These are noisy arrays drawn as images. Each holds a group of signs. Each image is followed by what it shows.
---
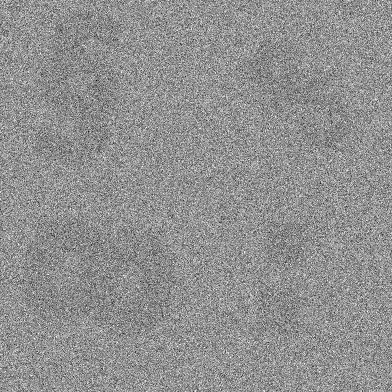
top left: section sign; top right: percent sign; bottom left: infinity sign; bottom right: colon
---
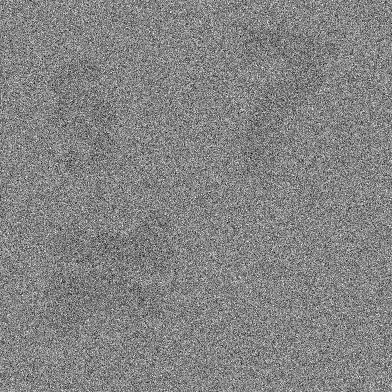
top left: section sign; top right: question mark; bottom left: not-equal sign
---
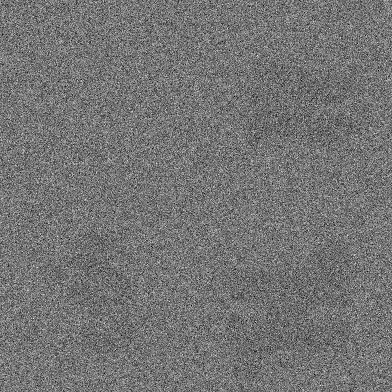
top right: approximately sign; bottom left: section sign; bottom right: not-equal sign
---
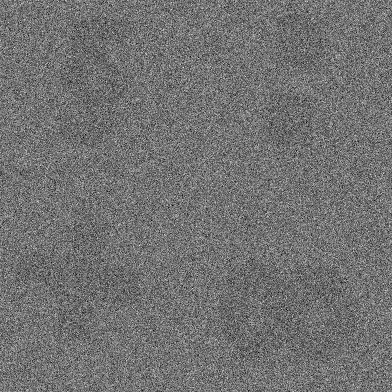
top left: section sign; top right: colon; bottom left: plus sign; bottom right: infinity sign
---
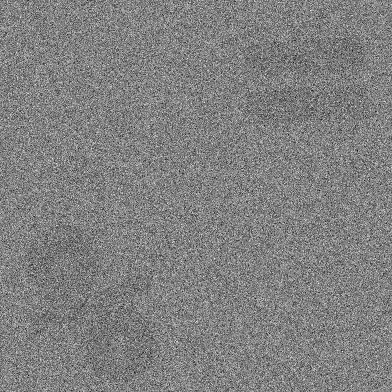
top right: equals sign; bottom left: percent sign
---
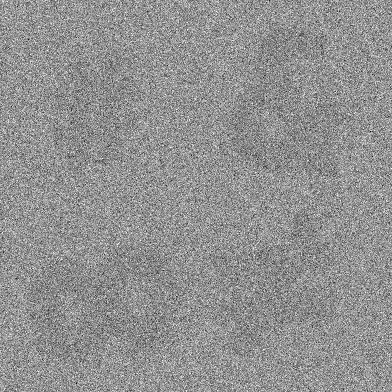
top left: hash sign; top right: ampersand; bottom left: infinity sign; bottom right: not-equal sign
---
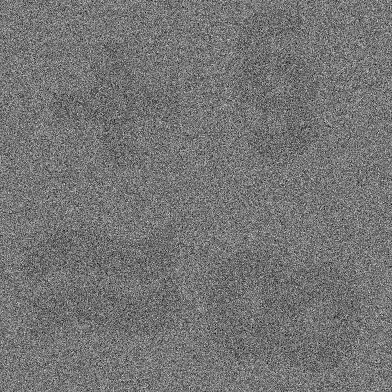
top left: plus sign; top right: section sign; bottom left: approximately sign; bottom right: infinity sign
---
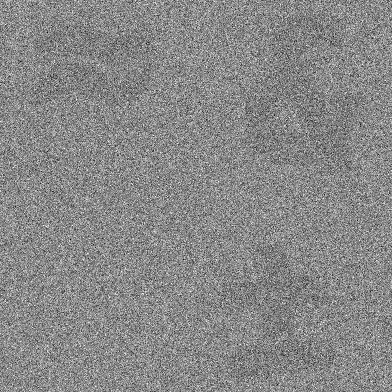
top left: approximately sign; top right: ampersand; bottom right: plus-minus sign
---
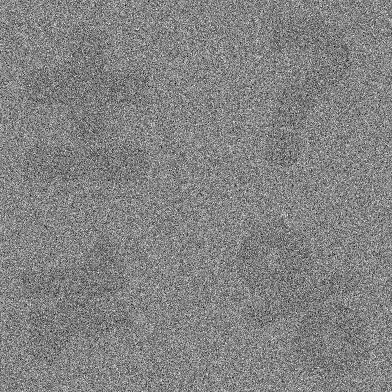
top left: plus-minus sign; top right: question mark; bottom left: not-equal sign; bottom right: percent sign
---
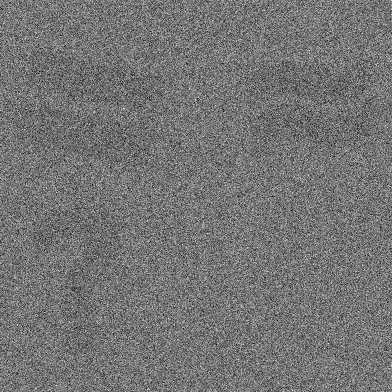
top left: equals sign; top right: approximately sign; bottom left: question mark
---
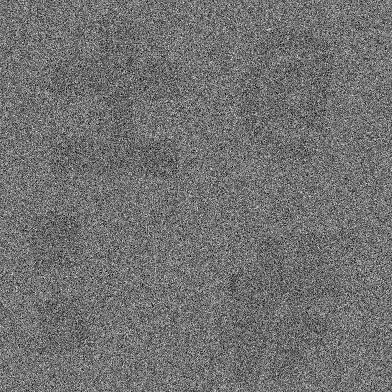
top left: plus-minus sign; top right: at sign; bottom left: colon; bottom right: hash sign
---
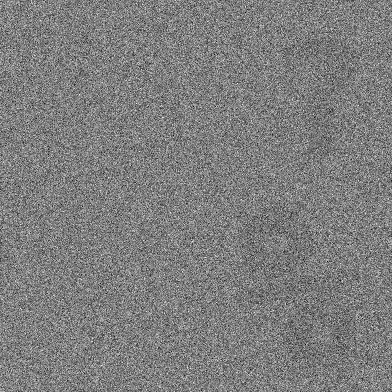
top right: question mark; bottom right: percent sign
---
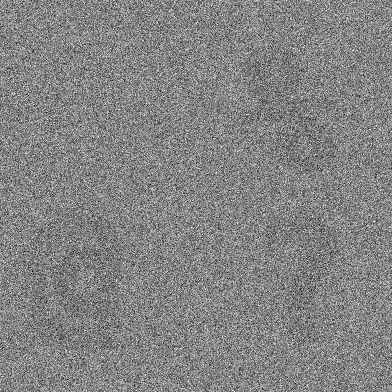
top right: percent sign; bottom left: at sign; bottom right: question mark
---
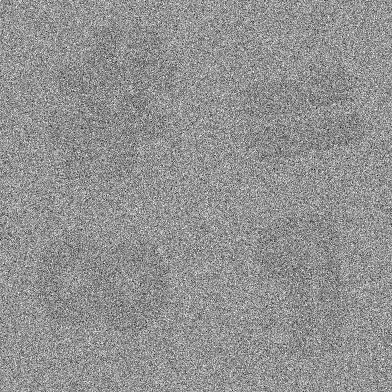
top left: hash sign; top right: equals sign; bottom left: infinity sign; bottom right: pilcrow
